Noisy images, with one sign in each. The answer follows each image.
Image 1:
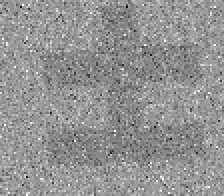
plus-minus sign
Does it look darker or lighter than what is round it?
darker
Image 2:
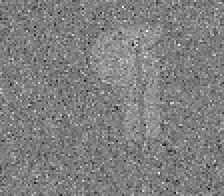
pilcrow
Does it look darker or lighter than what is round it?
lighter
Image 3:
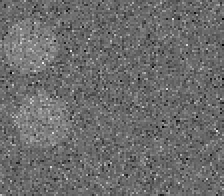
colon
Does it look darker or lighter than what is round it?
lighter
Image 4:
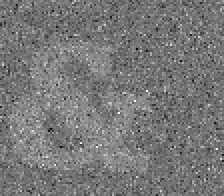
ampersand
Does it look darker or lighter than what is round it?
lighter
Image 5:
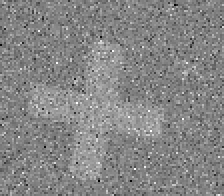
plus sign
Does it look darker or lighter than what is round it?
lighter
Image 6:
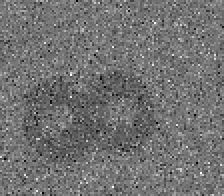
infinity sign
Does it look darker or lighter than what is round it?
darker
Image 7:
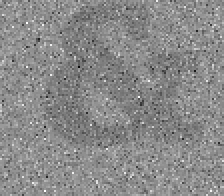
ampersand
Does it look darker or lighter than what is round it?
darker
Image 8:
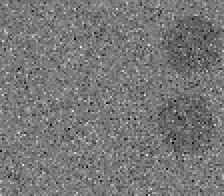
colon
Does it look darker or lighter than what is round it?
darker
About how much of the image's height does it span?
two thirds
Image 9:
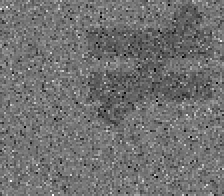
not-equal sign
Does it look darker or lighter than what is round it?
darker
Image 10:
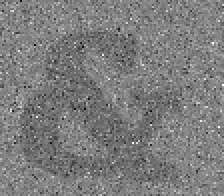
ampersand
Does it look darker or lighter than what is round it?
darker
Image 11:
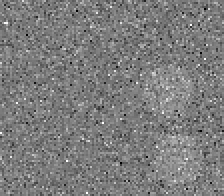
colon
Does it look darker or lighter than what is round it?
lighter
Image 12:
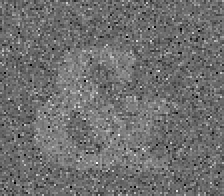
ampersand
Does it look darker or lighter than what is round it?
lighter
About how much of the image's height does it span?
two thirds
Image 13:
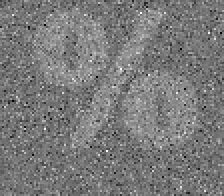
percent sign
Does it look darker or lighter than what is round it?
lighter
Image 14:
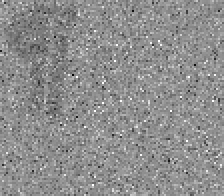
pilcrow
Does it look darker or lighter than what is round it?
darker
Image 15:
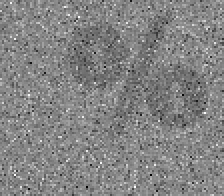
percent sign
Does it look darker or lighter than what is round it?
darker
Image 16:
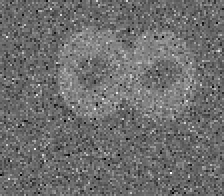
infinity sign
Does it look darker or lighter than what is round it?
lighter
